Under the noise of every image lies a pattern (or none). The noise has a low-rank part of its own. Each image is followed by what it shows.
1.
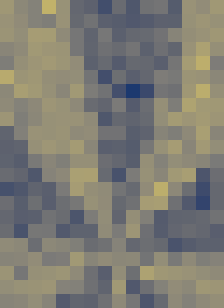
spokes from one point
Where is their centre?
bottom middle
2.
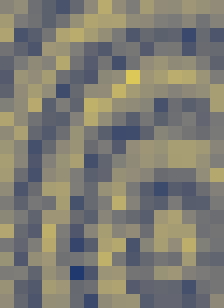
rings round one point
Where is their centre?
bottom right
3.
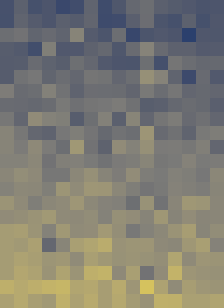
a smooth slope
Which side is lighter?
bottom
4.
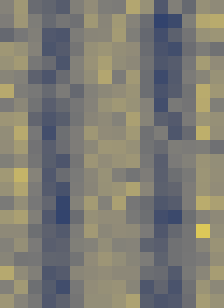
vertical stripes
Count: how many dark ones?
2
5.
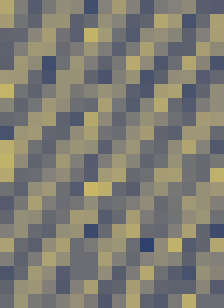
diagonal stripes
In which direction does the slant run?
bottom left to top right
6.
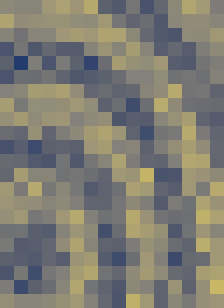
rings round one point
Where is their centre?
bottom left
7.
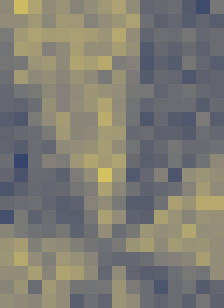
spokes from one point
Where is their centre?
bottom middle
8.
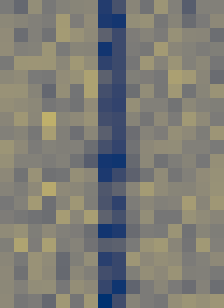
one vertical stripe
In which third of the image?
middle
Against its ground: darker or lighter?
darker
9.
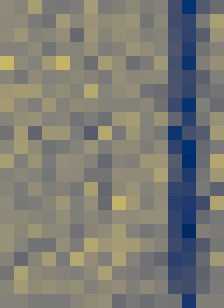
one vertical stripe
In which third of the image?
right
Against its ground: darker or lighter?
darker
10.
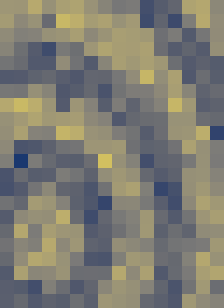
rings round one point
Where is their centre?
bottom left
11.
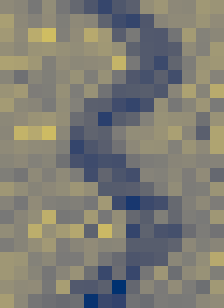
a wavy band
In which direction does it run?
top to bottom
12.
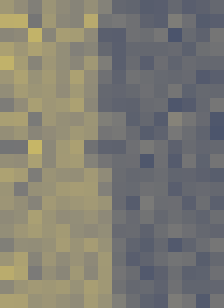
a sharp edge
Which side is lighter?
left
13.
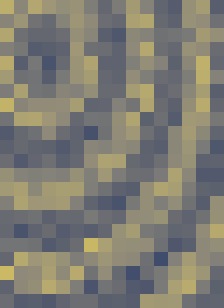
rings round one point
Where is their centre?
top left
